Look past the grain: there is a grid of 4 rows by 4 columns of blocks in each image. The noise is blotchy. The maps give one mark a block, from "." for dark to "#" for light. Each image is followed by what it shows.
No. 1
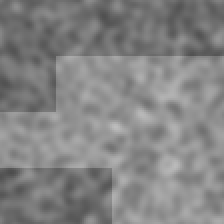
. . . .
. # # #
# # # #
. . # #
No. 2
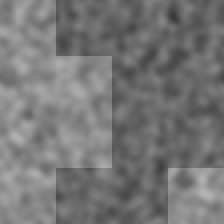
# . . .
# # . .
# # . .
# . . #
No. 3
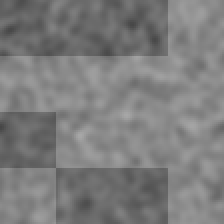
. . . #
# # # #
. # # #
# . . #
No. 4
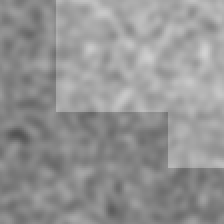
. # # #
. # # #
. . . #
. . . .
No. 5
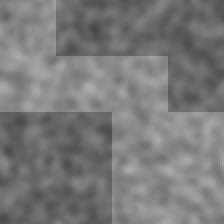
# . . .
# # # .
. . # #
. . # #
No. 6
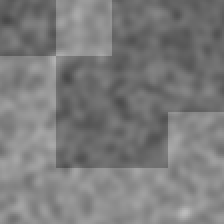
. # . .
# . . .
# . . #
# # # #
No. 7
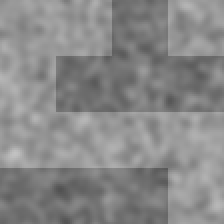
# # . #
# . . .
# # # #
. . . #
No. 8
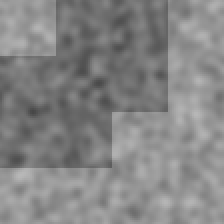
# . . #
. . . #
. . # #
# # # #
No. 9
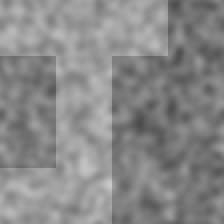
# # # .
. # . .
. # . .
# # . .
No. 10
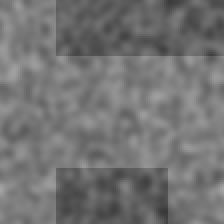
# . . .
# # # #
# # # #
# . . #
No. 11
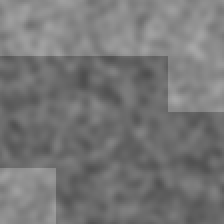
# # # #
. . . #
. . . .
# . . .
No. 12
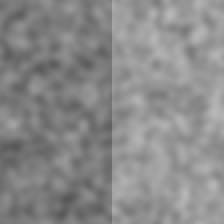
. . # #
. . # #
. . # #
. . # #
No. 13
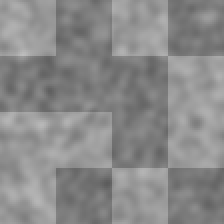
# . # .
. . . #
# # . #
# . # .
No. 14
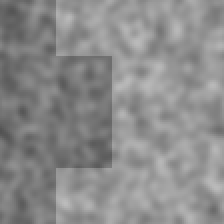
. # # #
. . # #
. . # #
. # # #
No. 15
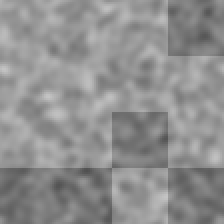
# # # .
# # # #
# # . #
. . # .
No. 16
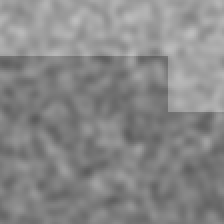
# # # #
. . . #
. . . .
. . . .
